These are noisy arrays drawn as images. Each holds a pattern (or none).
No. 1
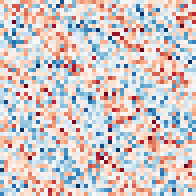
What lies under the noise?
diagonal stripes
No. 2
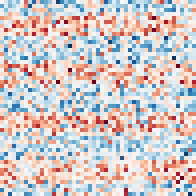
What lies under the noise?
horizontal stripes
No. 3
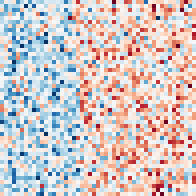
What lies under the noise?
a sharp edge
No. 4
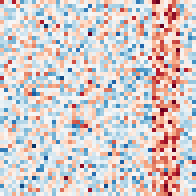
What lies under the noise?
one vertical stripe
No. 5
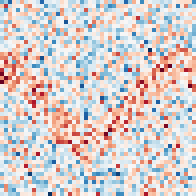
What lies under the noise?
a wavy band
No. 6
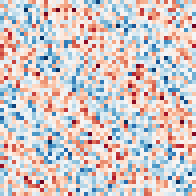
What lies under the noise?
diagonal stripes
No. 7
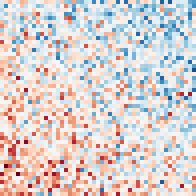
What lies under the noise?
a smooth slope
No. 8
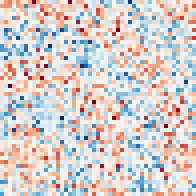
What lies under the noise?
rings round one point
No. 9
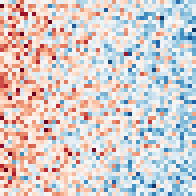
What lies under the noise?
a smooth slope
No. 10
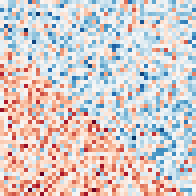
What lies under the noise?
a sharp edge
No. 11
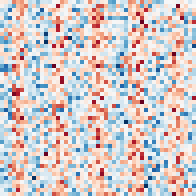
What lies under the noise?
vertical stripes
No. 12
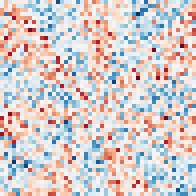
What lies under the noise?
spokes from one point
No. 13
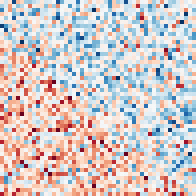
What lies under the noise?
a sharp edge
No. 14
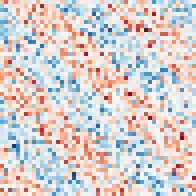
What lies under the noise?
diagonal stripes
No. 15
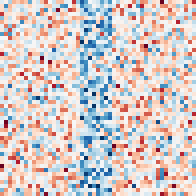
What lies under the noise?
one vertical stripe
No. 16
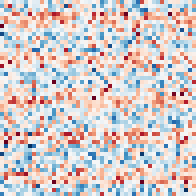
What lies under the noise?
horizontal stripes
